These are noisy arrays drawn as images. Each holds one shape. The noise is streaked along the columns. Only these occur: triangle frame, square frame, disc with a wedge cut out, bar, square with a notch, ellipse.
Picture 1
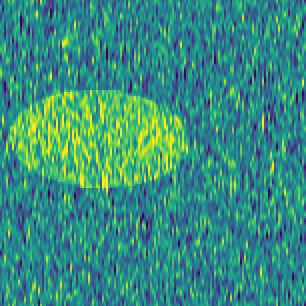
ellipse
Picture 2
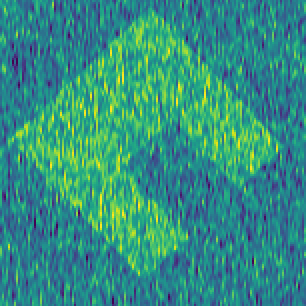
square with a notch
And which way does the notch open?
down and right
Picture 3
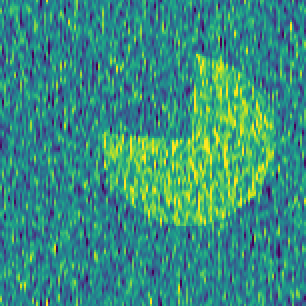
disc with a wedge cut out
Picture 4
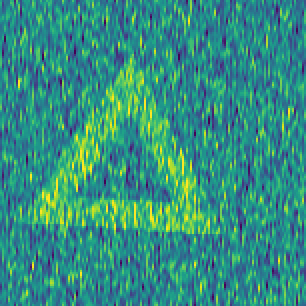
triangle frame
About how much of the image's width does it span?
two thirds
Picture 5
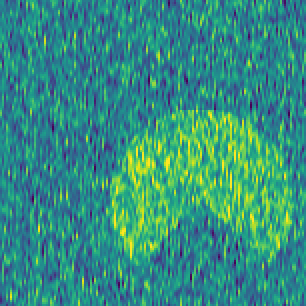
disc with a wedge cut out
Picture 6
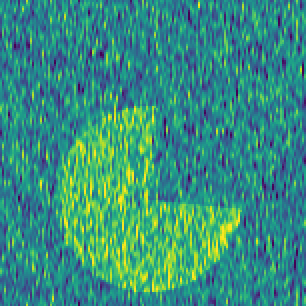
disc with a wedge cut out
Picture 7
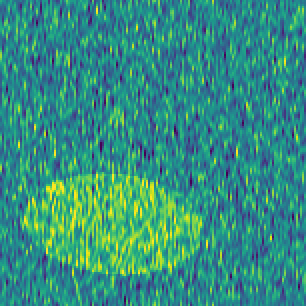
ellipse
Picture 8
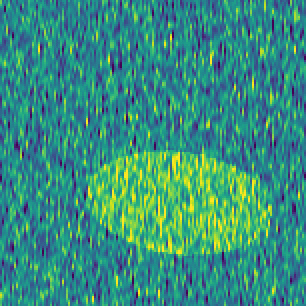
ellipse
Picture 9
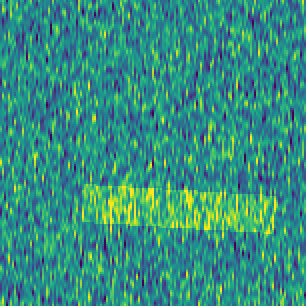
bar
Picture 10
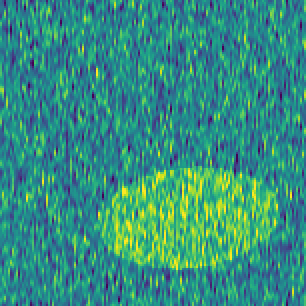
ellipse
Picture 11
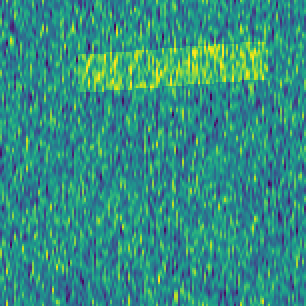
bar
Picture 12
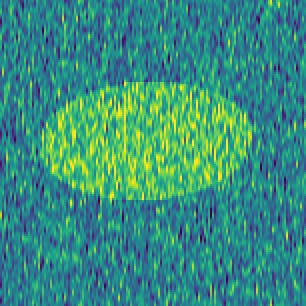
ellipse
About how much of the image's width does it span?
two thirds
